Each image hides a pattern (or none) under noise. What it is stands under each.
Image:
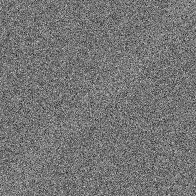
a diagonal band
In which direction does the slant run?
bottom left to top right
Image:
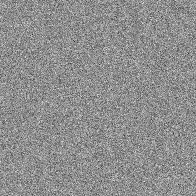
only noise
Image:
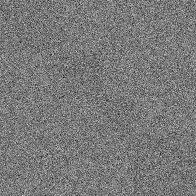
blocks along the diagonal
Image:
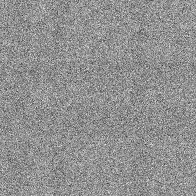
bands of rows crossing bands of columns
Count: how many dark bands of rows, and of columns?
2 and 3
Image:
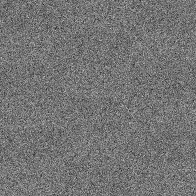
a checkerboard
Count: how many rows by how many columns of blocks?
6 by 3
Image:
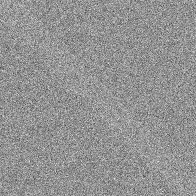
a diagonal band
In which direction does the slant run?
top left to bottom right
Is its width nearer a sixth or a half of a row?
a sixth
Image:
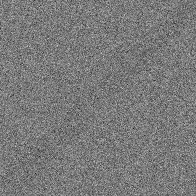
a diagonal band
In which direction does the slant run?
bottom left to top right
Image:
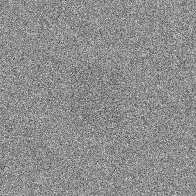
one block
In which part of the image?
centre
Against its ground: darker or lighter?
darker
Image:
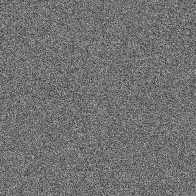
only noise
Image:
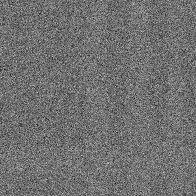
bands of rows crossing bands of columns
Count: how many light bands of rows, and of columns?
1 and 3
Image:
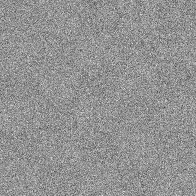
a checkerboard
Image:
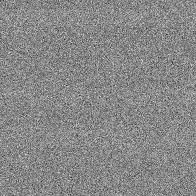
bands of rows
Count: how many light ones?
3
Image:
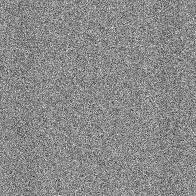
bands of columns
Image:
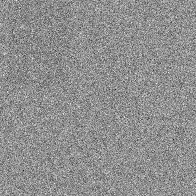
one block
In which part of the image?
top left
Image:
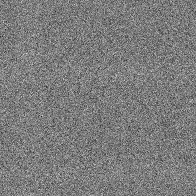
bands of rows crossing bands of columns
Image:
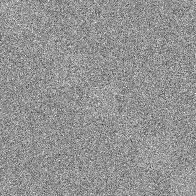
blocks along the diagonal
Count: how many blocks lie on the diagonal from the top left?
7
